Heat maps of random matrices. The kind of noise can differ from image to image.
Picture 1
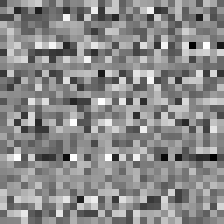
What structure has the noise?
rows of uneven size
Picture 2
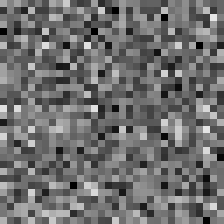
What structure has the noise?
low rank plus noise
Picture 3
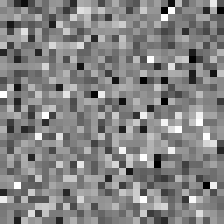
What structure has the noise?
heavy tails
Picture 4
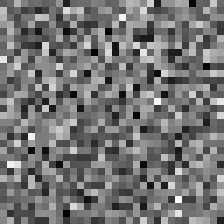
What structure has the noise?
independent entries
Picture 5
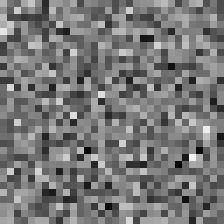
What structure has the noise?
independent entries
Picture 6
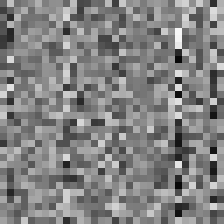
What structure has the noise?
columns of uneven size
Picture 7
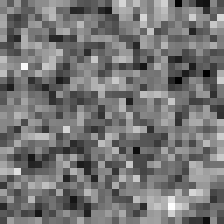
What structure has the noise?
blotchy
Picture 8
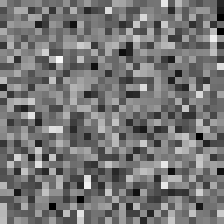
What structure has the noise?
independent entries
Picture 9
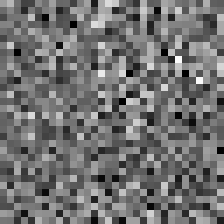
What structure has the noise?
low rank plus noise
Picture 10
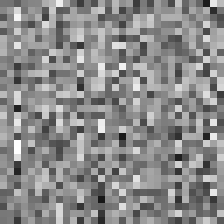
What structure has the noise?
columns of uneven size
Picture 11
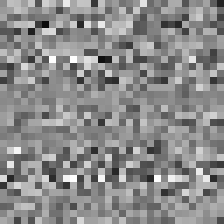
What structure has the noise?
rows of uneven size
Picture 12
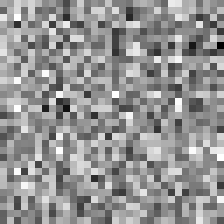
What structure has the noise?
low rank plus noise
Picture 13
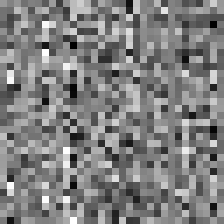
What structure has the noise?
columns of uneven size
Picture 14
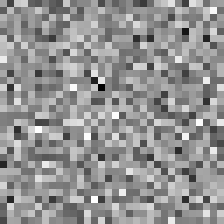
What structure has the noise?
low rank plus noise
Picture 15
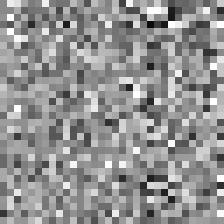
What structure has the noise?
low rank plus noise
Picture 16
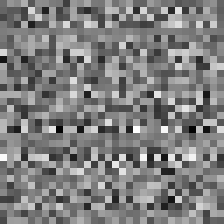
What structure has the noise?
rows of uneven size
